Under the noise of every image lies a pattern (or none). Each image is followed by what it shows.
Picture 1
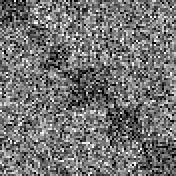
blocks along the diagonal
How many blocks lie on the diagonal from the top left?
6
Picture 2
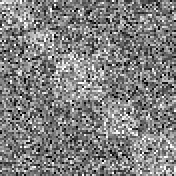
blocks along the diagonal
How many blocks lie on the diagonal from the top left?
5
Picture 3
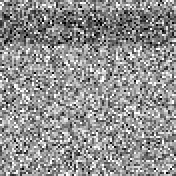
one band of rows
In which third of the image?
top
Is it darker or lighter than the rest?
darker
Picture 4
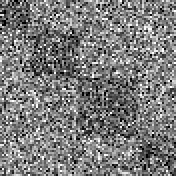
blocks along the diagonal
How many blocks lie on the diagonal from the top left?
4
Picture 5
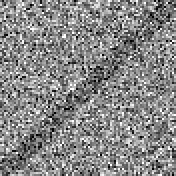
a diagonal band
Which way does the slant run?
bottom left to top right
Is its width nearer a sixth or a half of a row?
a sixth
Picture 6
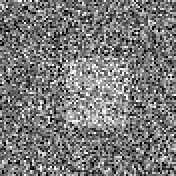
one block
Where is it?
centre
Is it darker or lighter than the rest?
lighter
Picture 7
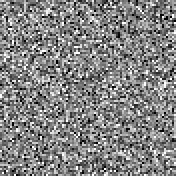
only noise
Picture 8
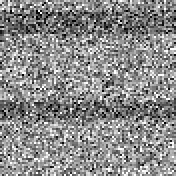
bands of rows
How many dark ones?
2
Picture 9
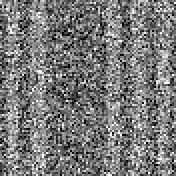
bands of columns
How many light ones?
5
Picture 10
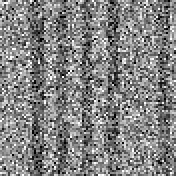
bands of columns
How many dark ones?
5
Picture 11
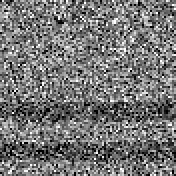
bands of rows
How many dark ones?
2
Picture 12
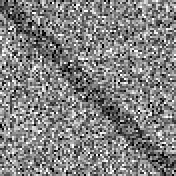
a diagonal band
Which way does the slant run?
top left to bottom right
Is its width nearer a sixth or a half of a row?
a sixth
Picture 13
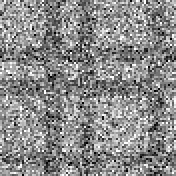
bands of rows crossing bands of columns
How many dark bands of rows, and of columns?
3 and 3
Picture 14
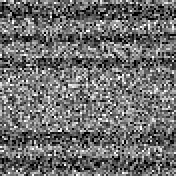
bands of rows
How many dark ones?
5
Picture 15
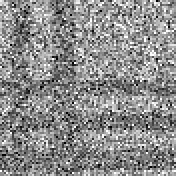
bands of rows crossing bands of columns
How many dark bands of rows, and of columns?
3 and 2
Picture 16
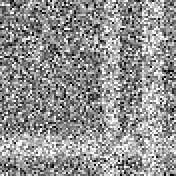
bands of rows crossing bands of columns
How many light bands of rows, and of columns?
1 and 2
